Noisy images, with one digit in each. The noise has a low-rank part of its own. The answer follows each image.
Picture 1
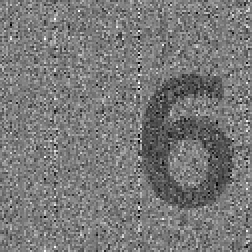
dark 6
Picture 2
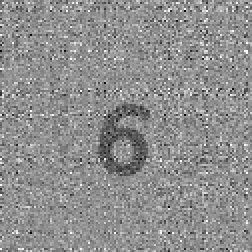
dark 6, centre
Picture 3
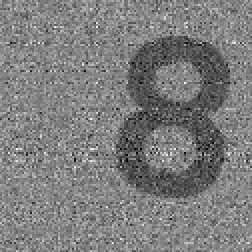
dark 8
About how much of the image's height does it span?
two thirds
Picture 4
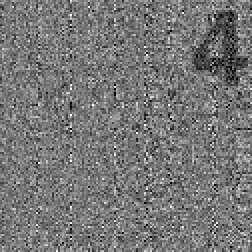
dark 4, top right
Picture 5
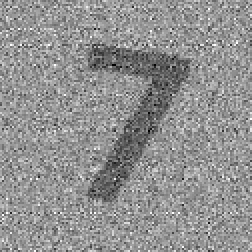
dark 7
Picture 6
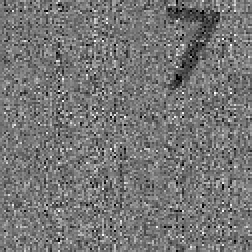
dark 7, top right
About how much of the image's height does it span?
a third
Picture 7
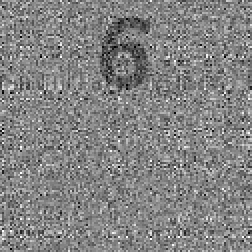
dark 6, top middle
